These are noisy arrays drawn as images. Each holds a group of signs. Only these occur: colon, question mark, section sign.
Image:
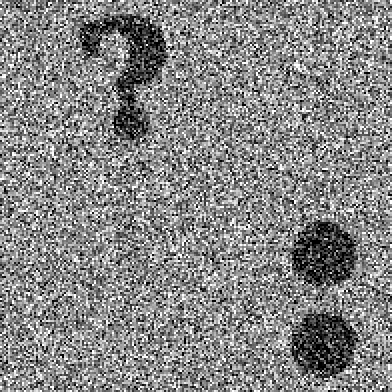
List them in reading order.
top left: question mark; bottom right: colon
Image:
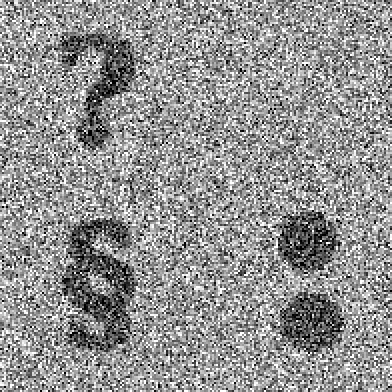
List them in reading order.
top left: question mark; bottom left: section sign; bottom right: colon
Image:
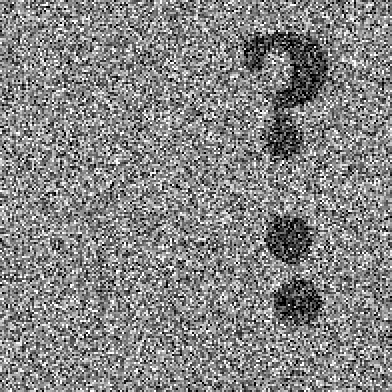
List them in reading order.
top right: question mark; bottom right: colon
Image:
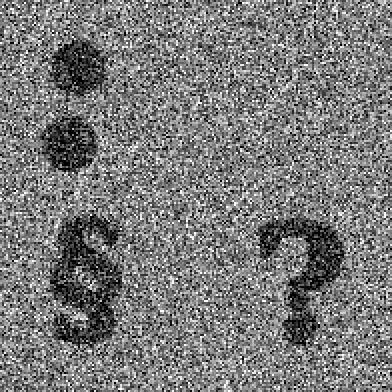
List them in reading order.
top left: colon; bottom left: section sign; bottom right: question mark
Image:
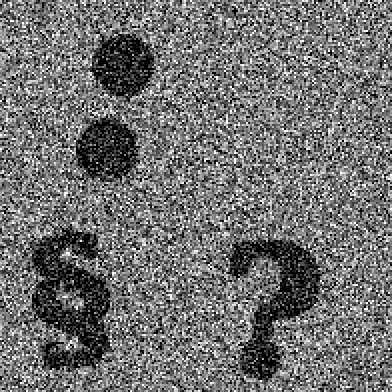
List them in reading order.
top left: colon; bottom left: section sign; bottom right: question mark
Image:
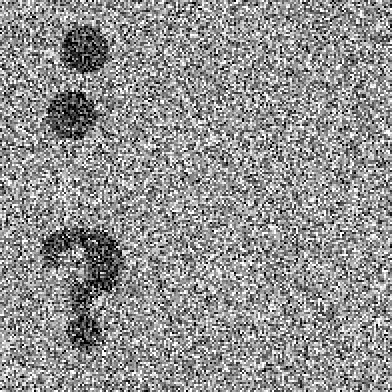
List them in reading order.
top left: colon; bottom left: question mark
